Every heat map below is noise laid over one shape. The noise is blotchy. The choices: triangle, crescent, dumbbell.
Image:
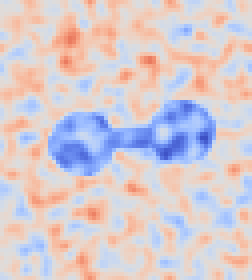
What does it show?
blue dumbbell
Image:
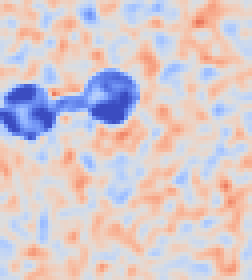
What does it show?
blue dumbbell
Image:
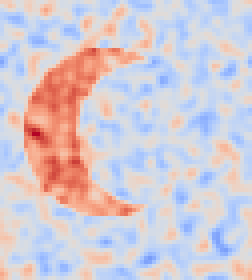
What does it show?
red crescent
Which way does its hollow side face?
right
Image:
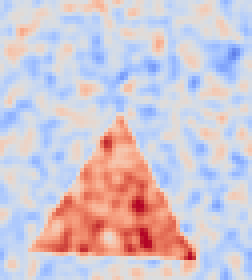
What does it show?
red triangle
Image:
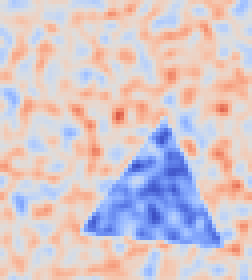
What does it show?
blue triangle
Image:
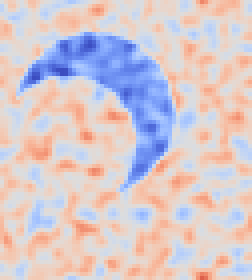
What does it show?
blue crescent
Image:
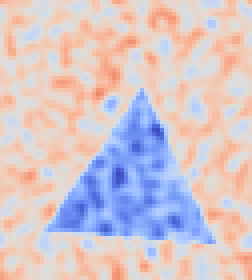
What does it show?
blue triangle
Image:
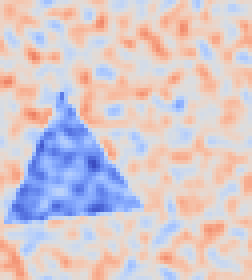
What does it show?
blue triangle
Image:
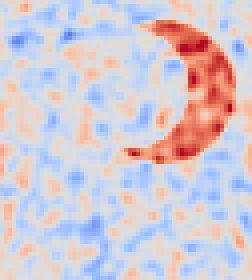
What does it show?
red crescent
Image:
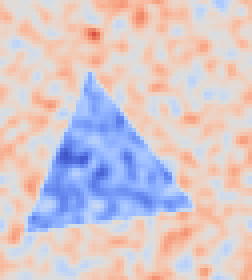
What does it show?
blue triangle
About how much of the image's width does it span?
two thirds
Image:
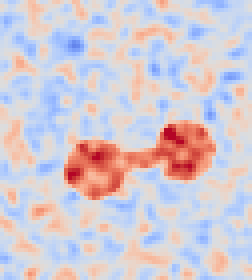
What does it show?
red dumbbell
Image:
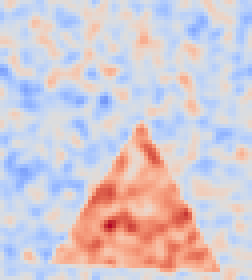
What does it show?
red triangle
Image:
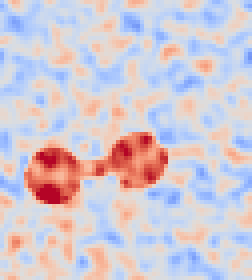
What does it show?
red dumbbell
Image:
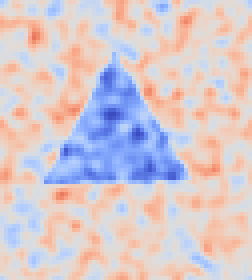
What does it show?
blue triangle
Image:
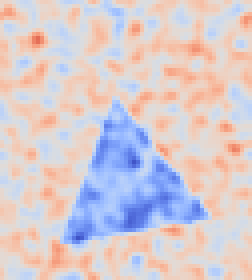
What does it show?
blue triangle
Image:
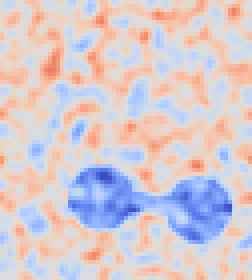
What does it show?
blue dumbbell
